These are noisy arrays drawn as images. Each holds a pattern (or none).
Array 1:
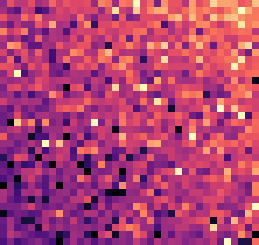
a smooth slope
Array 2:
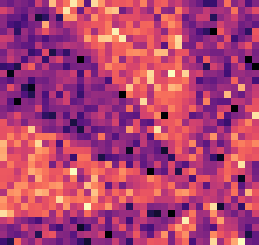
spokes from one point
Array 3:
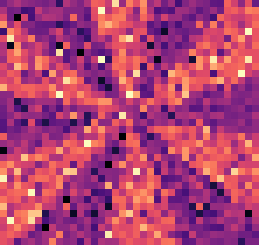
spokes from one point
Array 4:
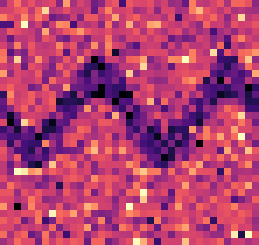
a wavy band
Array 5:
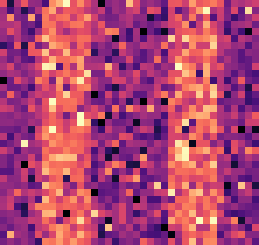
vertical stripes
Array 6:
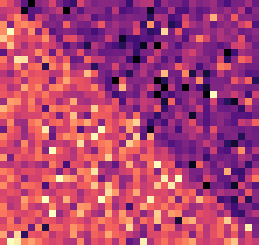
a sharp edge
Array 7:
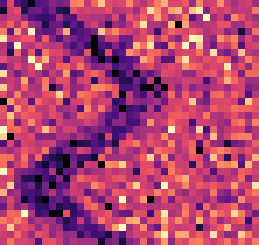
a wavy band
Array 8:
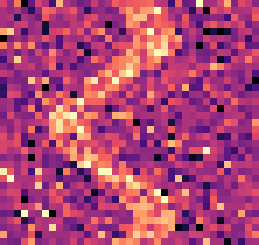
a wavy band
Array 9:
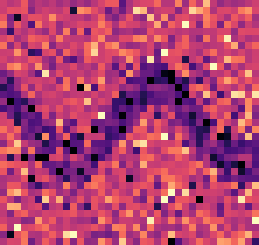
a wavy band
